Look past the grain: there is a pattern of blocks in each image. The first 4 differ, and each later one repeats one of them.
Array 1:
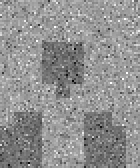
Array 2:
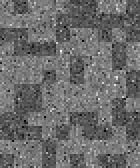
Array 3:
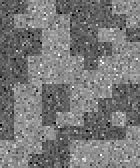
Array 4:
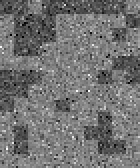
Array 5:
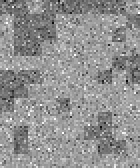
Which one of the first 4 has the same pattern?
4
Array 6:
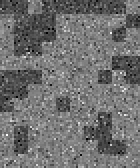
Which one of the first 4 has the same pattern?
4
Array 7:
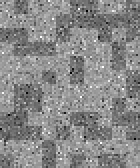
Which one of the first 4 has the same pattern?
2
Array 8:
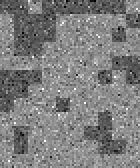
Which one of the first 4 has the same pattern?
4
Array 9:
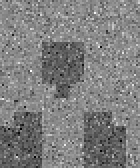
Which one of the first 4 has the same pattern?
1
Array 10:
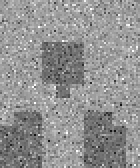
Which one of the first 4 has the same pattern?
1
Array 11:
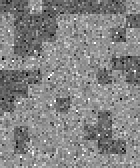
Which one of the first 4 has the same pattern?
4
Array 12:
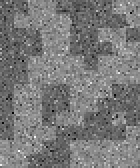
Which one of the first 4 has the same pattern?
3
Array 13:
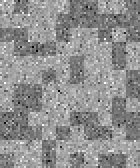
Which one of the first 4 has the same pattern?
2
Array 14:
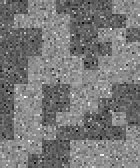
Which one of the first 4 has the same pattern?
3
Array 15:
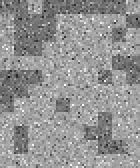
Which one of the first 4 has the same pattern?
4
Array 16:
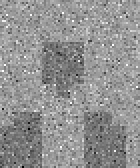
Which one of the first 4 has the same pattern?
1
